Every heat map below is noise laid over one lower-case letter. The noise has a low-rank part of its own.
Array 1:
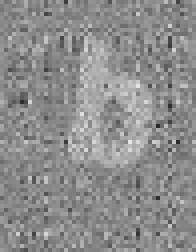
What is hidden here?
light b
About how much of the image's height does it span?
half
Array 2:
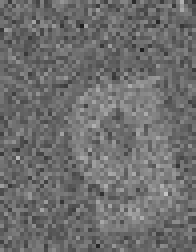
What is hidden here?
light g
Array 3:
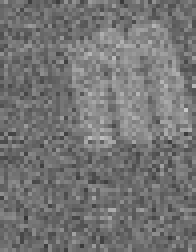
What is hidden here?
light m
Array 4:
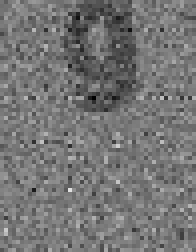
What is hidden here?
dark g, top middle
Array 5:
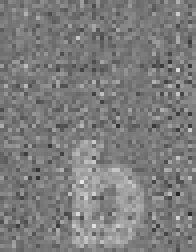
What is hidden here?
light b, bottom middle
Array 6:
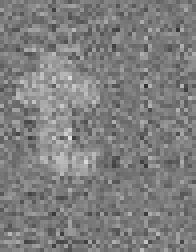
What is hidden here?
light t
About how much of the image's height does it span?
half
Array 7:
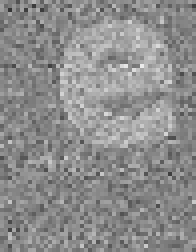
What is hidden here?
light e
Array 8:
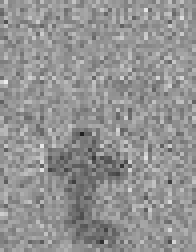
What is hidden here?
dark t
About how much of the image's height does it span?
half
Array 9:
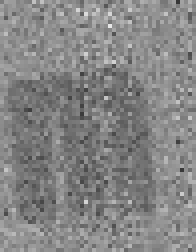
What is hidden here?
dark m
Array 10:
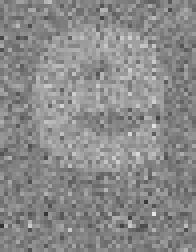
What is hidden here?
light e
